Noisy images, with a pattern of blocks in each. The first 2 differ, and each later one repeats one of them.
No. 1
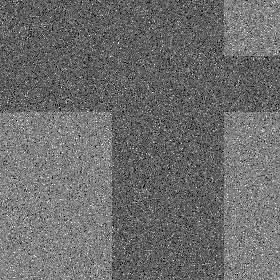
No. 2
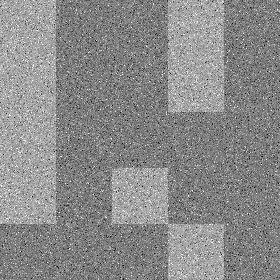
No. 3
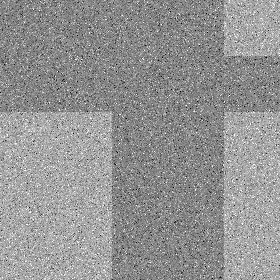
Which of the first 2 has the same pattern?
1
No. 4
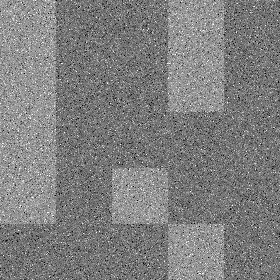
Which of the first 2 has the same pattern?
2
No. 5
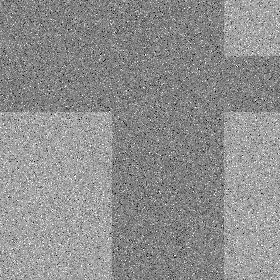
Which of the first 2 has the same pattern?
1
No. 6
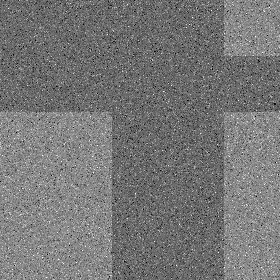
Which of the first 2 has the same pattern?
1
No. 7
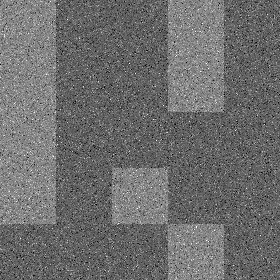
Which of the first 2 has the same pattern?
2
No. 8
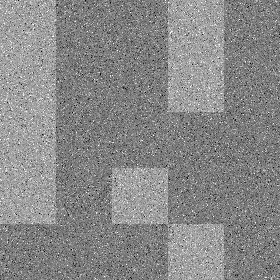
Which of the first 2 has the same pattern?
2
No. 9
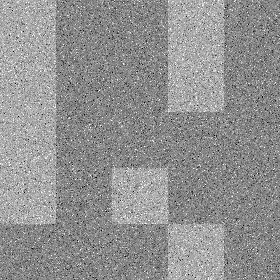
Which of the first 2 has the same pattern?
2
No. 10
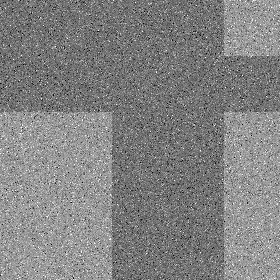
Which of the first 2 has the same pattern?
1
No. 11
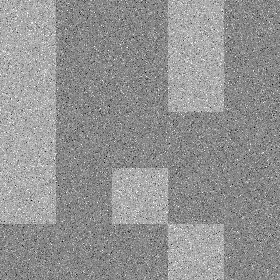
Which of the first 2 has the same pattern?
2
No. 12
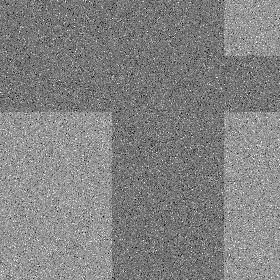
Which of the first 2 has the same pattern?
1
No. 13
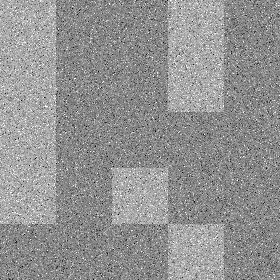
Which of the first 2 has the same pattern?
2
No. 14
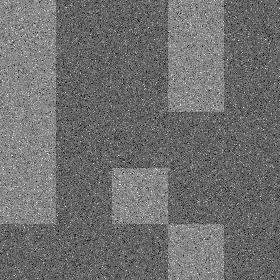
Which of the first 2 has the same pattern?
2
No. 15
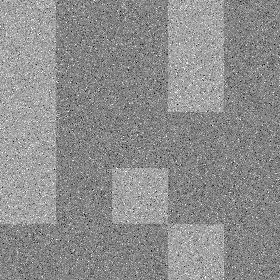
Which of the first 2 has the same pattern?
2
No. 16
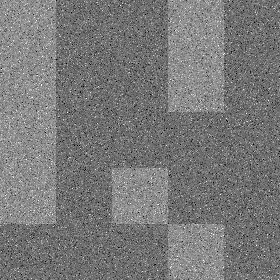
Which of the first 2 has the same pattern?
2
